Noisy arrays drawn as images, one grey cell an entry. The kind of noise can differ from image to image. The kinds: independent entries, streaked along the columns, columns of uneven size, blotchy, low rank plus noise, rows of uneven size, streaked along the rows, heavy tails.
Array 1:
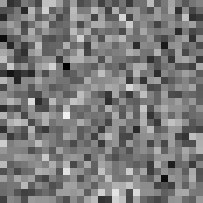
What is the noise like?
independent entries
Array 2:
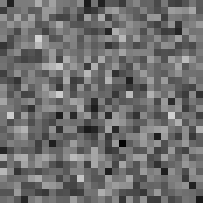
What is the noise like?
independent entries
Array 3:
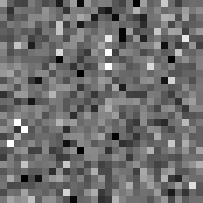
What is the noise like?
heavy tails
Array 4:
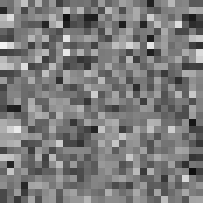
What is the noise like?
low rank plus noise
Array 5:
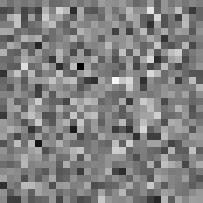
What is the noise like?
low rank plus noise
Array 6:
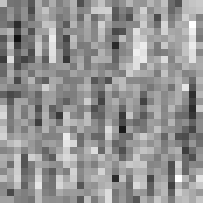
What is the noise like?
streaked along the columns
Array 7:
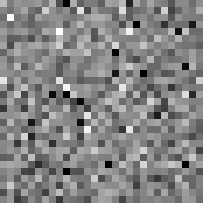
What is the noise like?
heavy tails
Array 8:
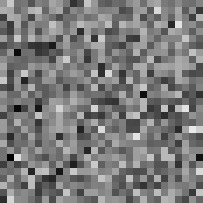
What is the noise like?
independent entries
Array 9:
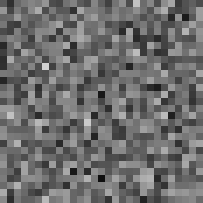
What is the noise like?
independent entries
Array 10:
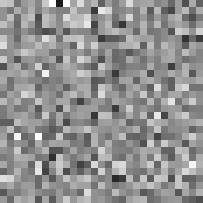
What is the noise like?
low rank plus noise
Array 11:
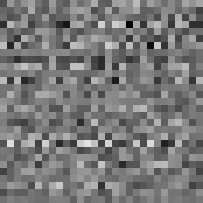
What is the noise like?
rows of uneven size
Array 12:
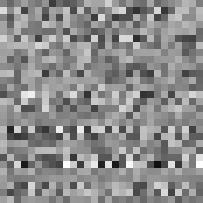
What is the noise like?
rows of uneven size
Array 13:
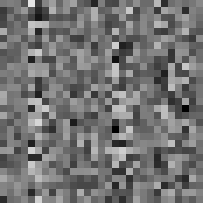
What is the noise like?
columns of uneven size
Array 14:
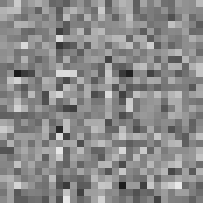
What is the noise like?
low rank plus noise
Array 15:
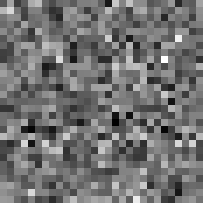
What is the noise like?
low rank plus noise
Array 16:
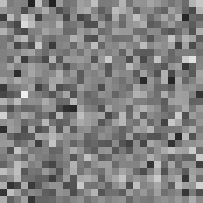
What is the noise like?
low rank plus noise
